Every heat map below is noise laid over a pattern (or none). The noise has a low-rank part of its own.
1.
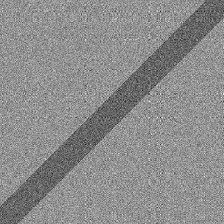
a diagonal band
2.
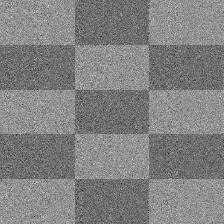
a checkerboard
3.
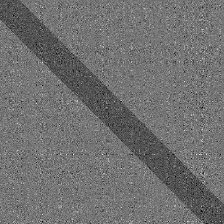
a diagonal band
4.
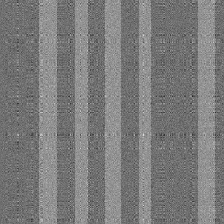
bands of columns
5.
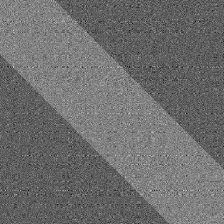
a diagonal band
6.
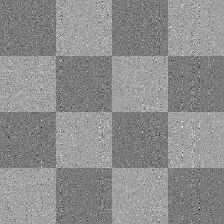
a checkerboard
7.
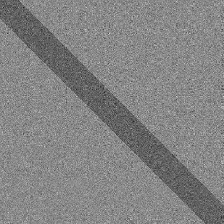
a diagonal band
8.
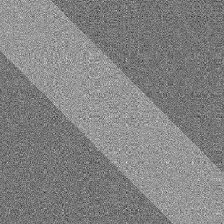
a diagonal band
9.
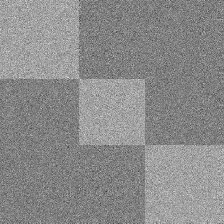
blocks along the diagonal
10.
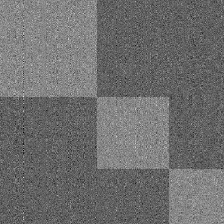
blocks along the diagonal
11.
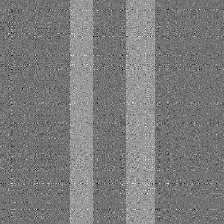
bands of columns
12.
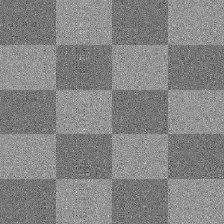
a checkerboard
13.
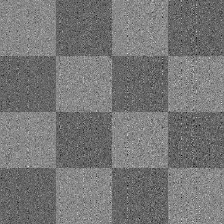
a checkerboard
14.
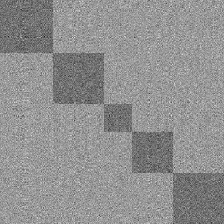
blocks along the diagonal
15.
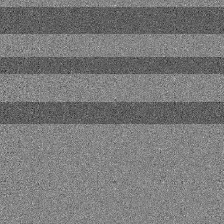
bands of rows
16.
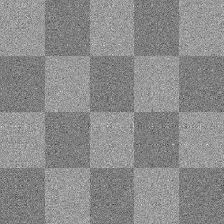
a checkerboard
